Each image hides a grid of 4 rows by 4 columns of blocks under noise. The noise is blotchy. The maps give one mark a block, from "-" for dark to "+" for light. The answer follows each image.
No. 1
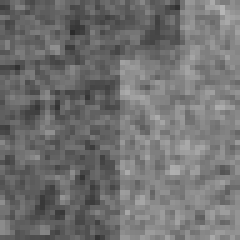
---+
--++
--++
--++
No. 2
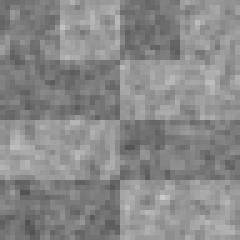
-+-+
--++
++--
--++
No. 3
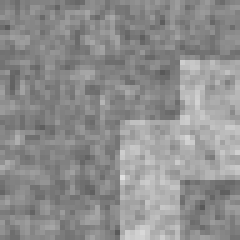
----
---+
--++
--+-
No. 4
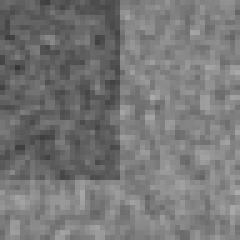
--++
--++
--++
++++
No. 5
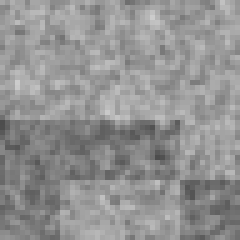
++++
++++
---+
-++-
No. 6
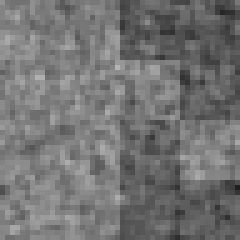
++--
+++-
++-+
++--
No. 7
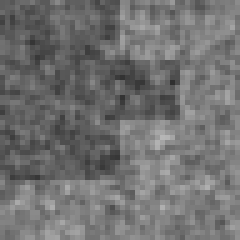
--++
---+
--++
++++
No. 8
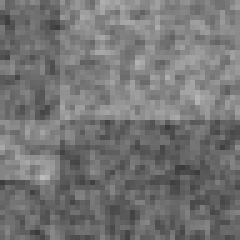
-+++
-+++
+---
----
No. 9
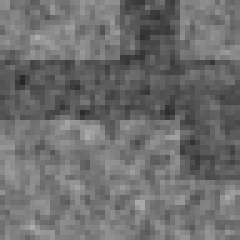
++-+
----
+++-
++++
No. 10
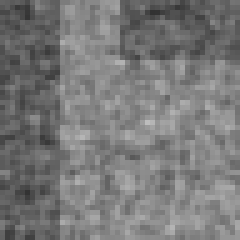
-+--
-+++
-+++
-+++
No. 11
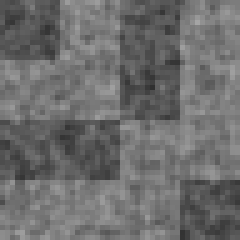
-+-+
++-+
--++
+++-
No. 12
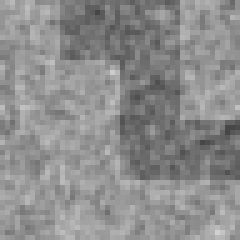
+--+
++-+
++--
++++
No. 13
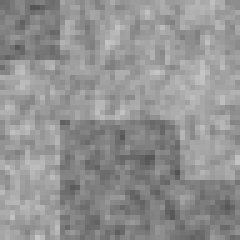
-+++
++++
+--+
+---
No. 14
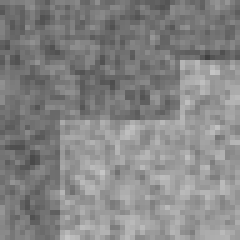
----
---+
-+++
-+++
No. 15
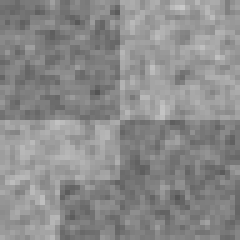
--++
--++
++--
+---
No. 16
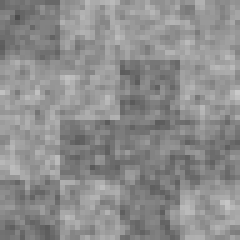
-+++
++-+
+---
-+-+
